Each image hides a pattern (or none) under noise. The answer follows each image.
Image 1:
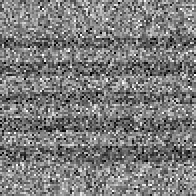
bands of rows
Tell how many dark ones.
5
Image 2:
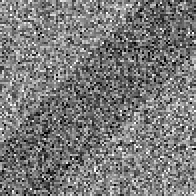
a diagonal band
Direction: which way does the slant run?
bottom left to top right
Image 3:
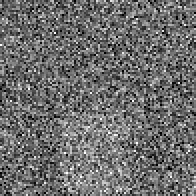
one block
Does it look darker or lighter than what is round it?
lighter
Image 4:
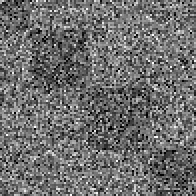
blocks along the diagonal
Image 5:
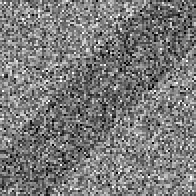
a diagonal band
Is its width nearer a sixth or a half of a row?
a half
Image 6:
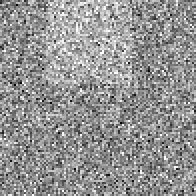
one block
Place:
top middle
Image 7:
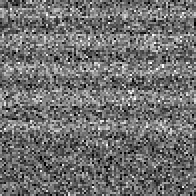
bands of rows
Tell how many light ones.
5
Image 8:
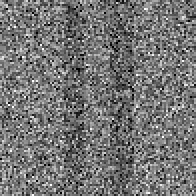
bands of columns
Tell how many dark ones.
2
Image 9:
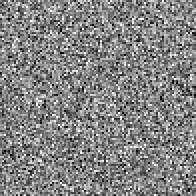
only noise
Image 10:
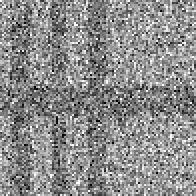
bands of rows crossing bands of columns
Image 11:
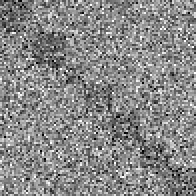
blocks along the diagonal
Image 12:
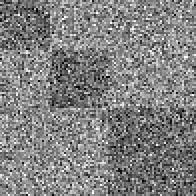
blocks along the diagonal
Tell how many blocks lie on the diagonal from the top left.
3
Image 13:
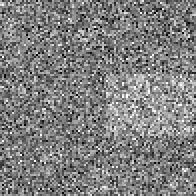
one block
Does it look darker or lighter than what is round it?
lighter
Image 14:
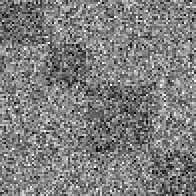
blocks along the diagonal
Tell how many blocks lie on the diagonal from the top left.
4
